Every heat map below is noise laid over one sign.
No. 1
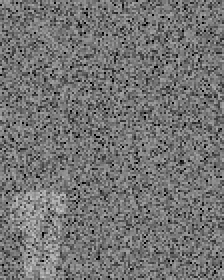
pilcrow
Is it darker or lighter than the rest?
lighter
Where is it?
bottom left
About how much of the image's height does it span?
a third
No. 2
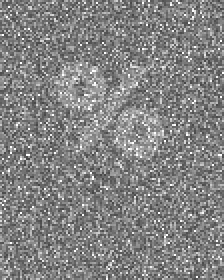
percent sign
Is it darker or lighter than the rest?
lighter
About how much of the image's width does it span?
half
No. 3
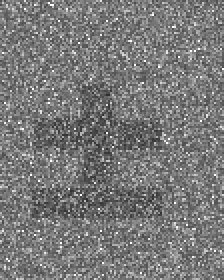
plus-minus sign
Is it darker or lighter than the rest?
darker
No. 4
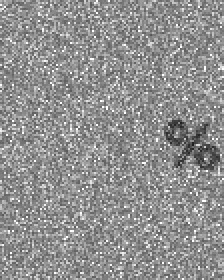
percent sign
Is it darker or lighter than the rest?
darker
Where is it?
middle right
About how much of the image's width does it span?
a quarter
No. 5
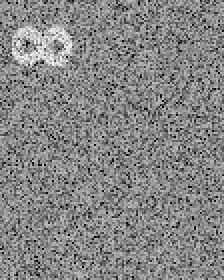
infinity sign
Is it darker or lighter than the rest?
lighter
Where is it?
top left
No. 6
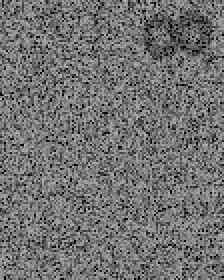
infinity sign
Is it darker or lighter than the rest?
darker
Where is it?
top right
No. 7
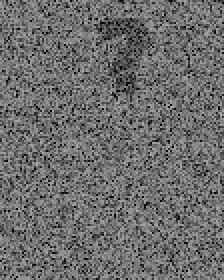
question mark
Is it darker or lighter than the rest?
darker
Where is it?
top middle
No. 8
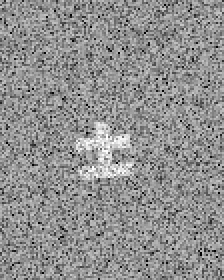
plus-minus sign
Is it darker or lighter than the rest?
lighter
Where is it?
centre
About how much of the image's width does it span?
a quarter
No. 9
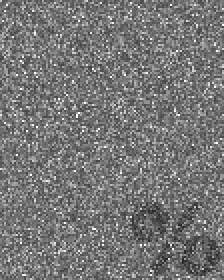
percent sign
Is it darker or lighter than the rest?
darker
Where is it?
bottom right
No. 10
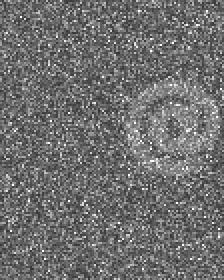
at sign
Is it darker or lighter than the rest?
lighter
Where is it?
middle right
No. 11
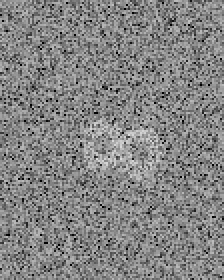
infinity sign
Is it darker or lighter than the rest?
lighter
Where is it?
centre
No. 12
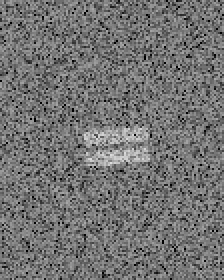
equals sign
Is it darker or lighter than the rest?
lighter
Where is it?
centre
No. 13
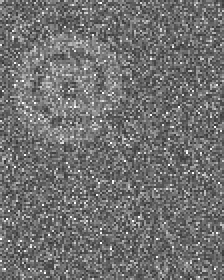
at sign
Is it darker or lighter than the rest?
lighter
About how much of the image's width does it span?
half
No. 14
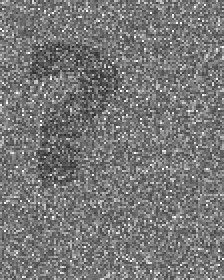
question mark
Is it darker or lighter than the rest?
darker
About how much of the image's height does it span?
half
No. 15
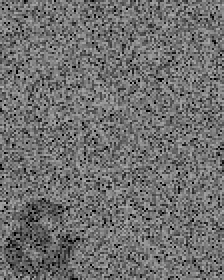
ampersand
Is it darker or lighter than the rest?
darker
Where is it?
bottom left
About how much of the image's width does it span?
a third
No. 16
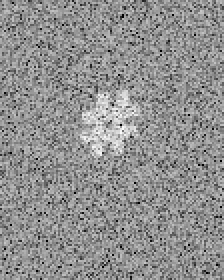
hash sign
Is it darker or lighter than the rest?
lighter
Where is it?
centre
